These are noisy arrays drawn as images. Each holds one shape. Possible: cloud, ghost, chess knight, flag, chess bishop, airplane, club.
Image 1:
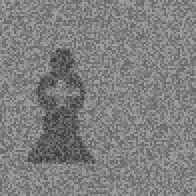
chess bishop
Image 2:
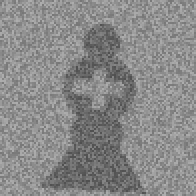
chess bishop
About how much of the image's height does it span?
nearly all
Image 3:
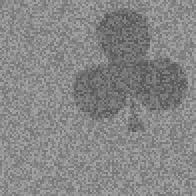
club
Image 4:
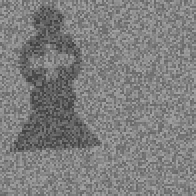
chess bishop
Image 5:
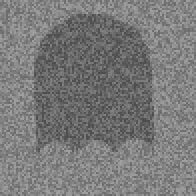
ghost
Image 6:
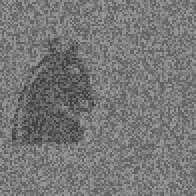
chess knight
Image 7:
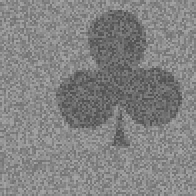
club
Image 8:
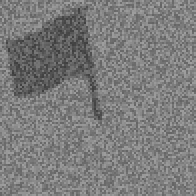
flag
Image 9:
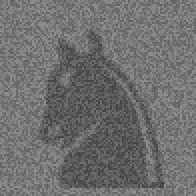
chess knight
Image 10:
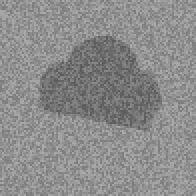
cloud
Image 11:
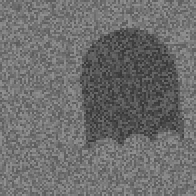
ghost
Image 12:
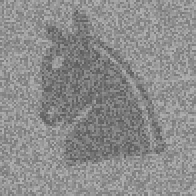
chess knight
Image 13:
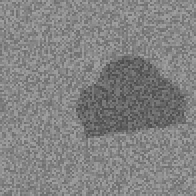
cloud
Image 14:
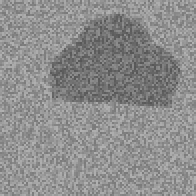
cloud
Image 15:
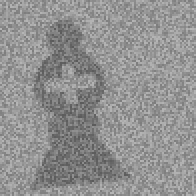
chess bishop
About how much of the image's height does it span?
nearly all
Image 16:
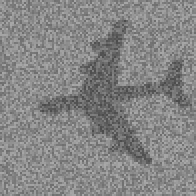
airplane
